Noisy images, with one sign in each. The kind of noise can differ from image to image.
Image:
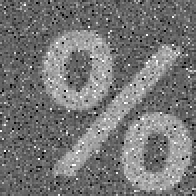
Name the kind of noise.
heavy tails
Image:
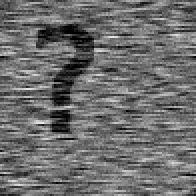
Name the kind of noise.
streaked along the rows
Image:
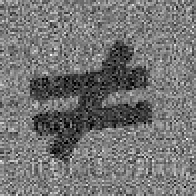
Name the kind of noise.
low rank plus noise
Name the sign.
not-equal sign
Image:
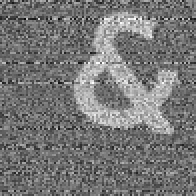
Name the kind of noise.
rows of uneven size
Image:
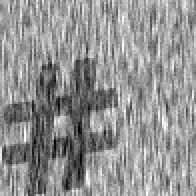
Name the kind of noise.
streaked along the columns
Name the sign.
hash sign
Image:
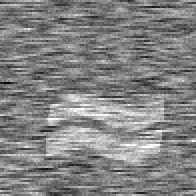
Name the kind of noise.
streaked along the rows
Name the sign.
approximately sign
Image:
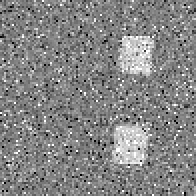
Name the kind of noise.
heavy tails
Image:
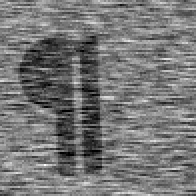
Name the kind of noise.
streaked along the rows
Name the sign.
pilcrow
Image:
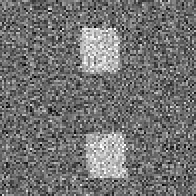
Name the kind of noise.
low rank plus noise
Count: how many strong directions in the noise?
five to eight
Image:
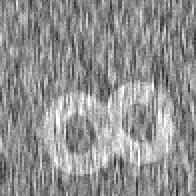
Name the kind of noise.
streaked along the columns
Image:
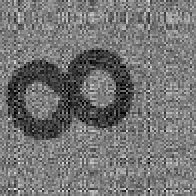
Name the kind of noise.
low rank plus noise
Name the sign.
infinity sign
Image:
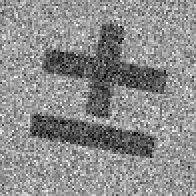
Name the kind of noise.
independent entries
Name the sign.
plus-minus sign
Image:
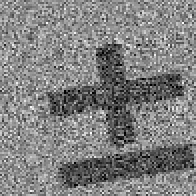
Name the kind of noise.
low rank plus noise
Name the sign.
plus-minus sign
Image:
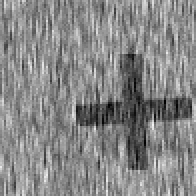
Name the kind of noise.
streaked along the columns
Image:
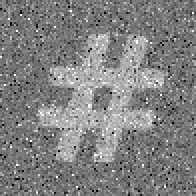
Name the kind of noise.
heavy tails
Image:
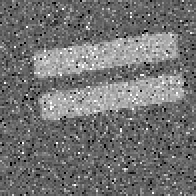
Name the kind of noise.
heavy tails
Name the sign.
equals sign
